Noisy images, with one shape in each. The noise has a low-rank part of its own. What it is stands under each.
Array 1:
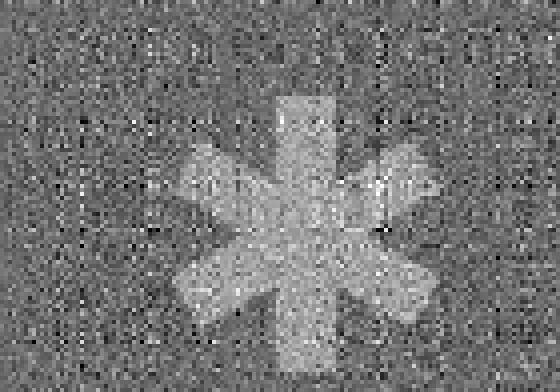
asterisk
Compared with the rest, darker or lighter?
lighter
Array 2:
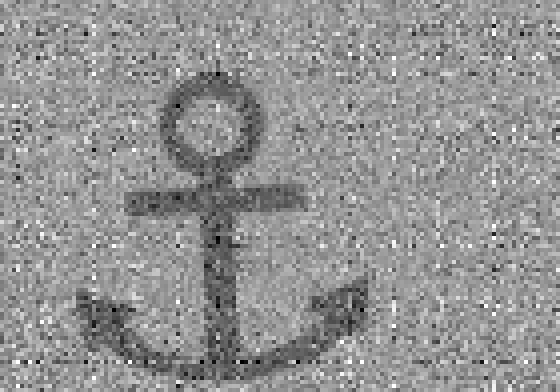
anchor
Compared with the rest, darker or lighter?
darker
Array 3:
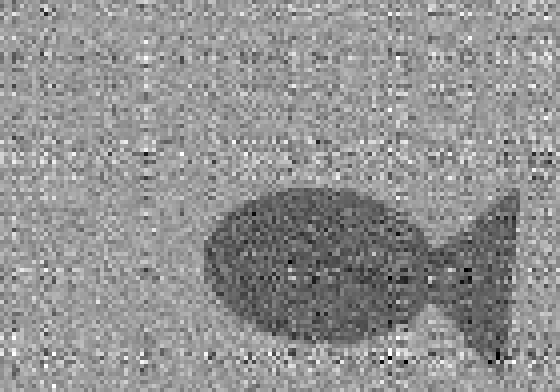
fish
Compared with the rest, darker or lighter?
darker
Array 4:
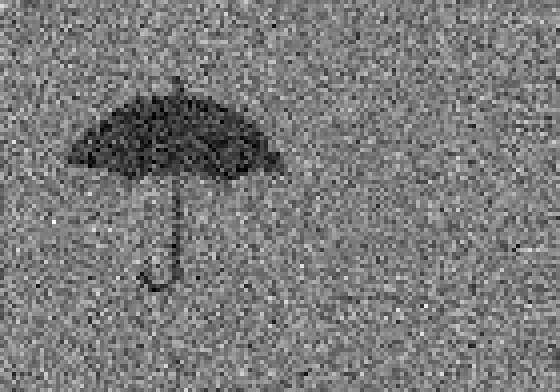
umbrella
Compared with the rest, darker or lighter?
darker
